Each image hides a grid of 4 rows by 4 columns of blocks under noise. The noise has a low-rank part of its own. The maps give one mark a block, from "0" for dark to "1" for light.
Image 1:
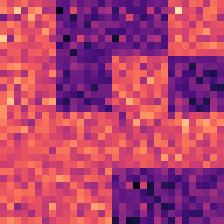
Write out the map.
1 0 0 1
1 0 1 0
1 1 1 1
1 1 0 0
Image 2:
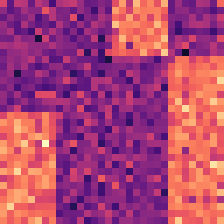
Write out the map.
0 0 1 0
0 0 0 1
1 0 0 1
1 0 0 1
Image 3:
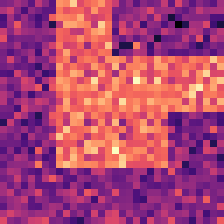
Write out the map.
0 1 0 0
0 1 1 1
0 1 1 0
0 0 0 0
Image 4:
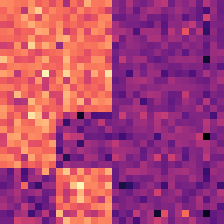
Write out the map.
1 1 0 0
1 1 0 0
1 0 0 0
0 1 0 0
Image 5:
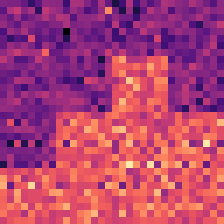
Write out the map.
0 0 0 0
0 0 1 0
0 1 1 1
1 1 1 1
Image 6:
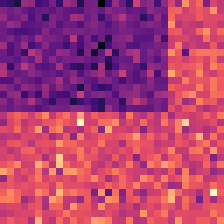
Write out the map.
0 0 0 1
0 0 0 1
1 1 1 1
1 1 1 1
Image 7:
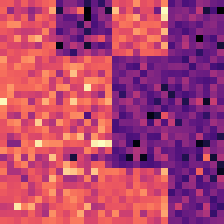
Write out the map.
1 0 1 0
1 1 0 0
1 1 0 0
1 1 1 0
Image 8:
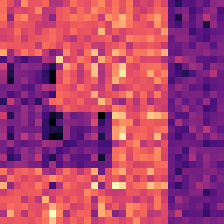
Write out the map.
1 1 1 0
0 1 1 0
0 0 1 0
1 1 1 0
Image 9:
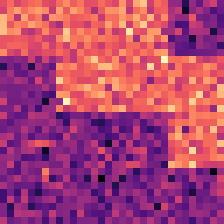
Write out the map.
1 1 1 0
0 1 1 1
0 0 0 1
0 0 0 0
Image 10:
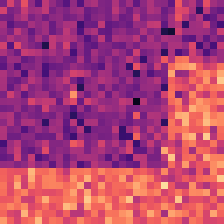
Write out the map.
0 0 0 0
0 0 0 1
0 0 0 1
1 1 1 1
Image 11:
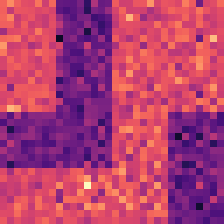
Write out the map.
1 0 1 1
1 0 1 1
0 0 1 0
1 1 1 0
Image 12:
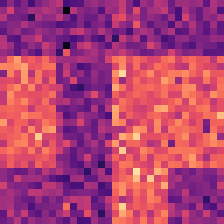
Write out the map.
0 0 0 0
1 0 1 1
1 0 1 1
0 0 1 0
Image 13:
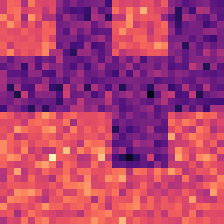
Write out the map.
1 0 1 0
0 0 0 0
1 1 0 1
1 1 1 1
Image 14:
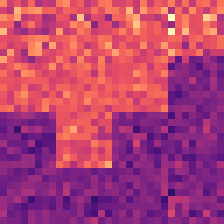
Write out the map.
1 1 1 1
1 1 1 0
0 1 0 0
0 0 0 0
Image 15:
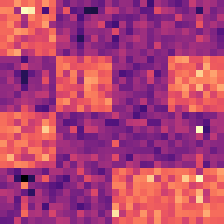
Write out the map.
1 0 0 0
0 1 0 1
1 0 0 0
0 0 1 1
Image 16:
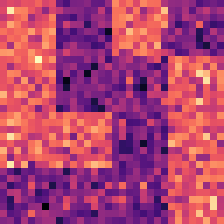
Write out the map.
1 0 1 0
1 0 0 1
1 1 0 1
0 0 0 1
